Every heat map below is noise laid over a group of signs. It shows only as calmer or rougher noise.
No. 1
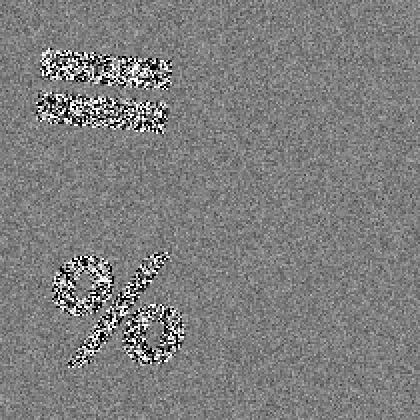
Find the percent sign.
bottom left
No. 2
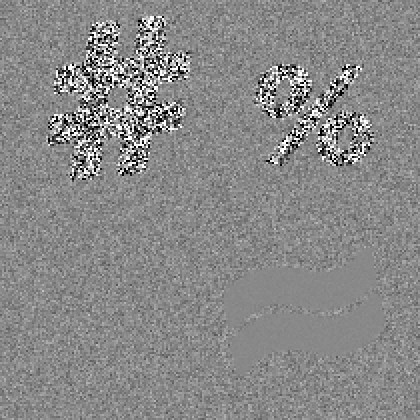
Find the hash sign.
top left
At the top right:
percent sign
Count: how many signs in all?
3
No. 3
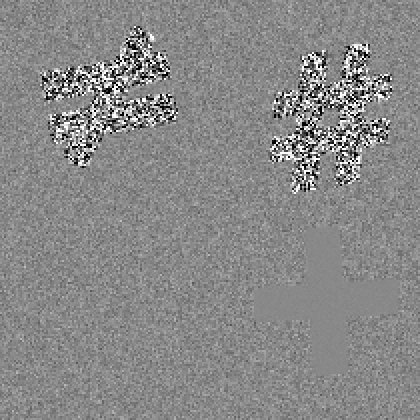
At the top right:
hash sign
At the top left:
not-equal sign
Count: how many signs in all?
3
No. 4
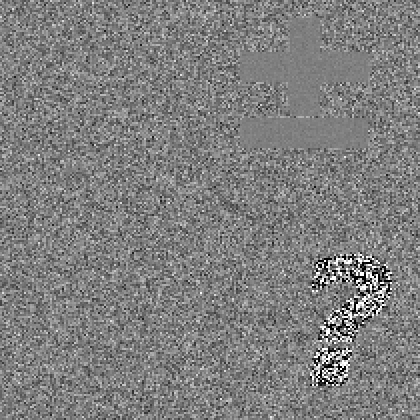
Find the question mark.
bottom right
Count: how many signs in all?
2
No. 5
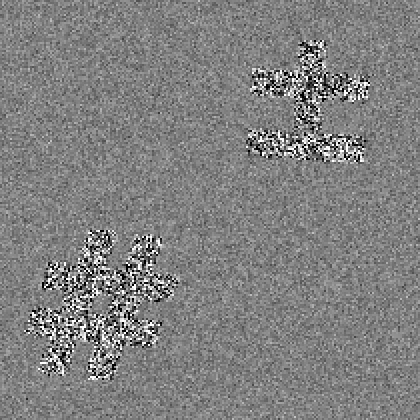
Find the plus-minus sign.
top right
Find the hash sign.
bottom left
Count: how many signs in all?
2
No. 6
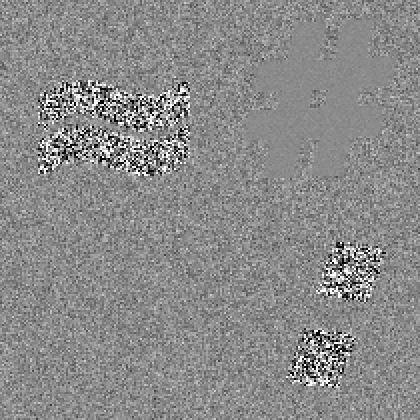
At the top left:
approximately sign
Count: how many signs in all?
3
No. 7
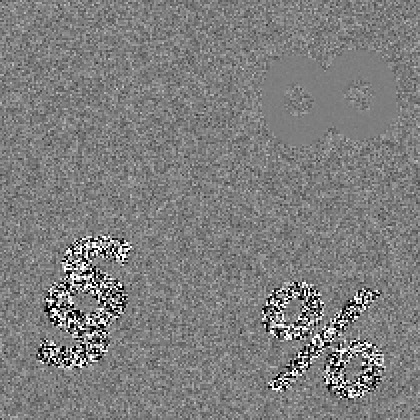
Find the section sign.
bottom left
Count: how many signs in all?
3
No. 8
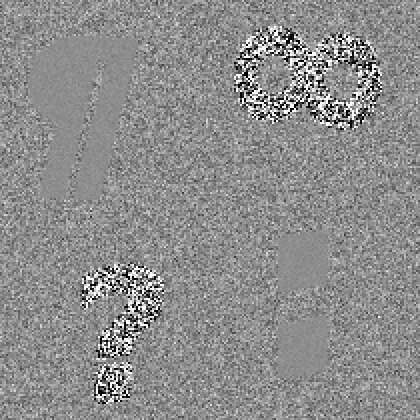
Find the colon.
bottom right
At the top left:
pilcrow
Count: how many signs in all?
4
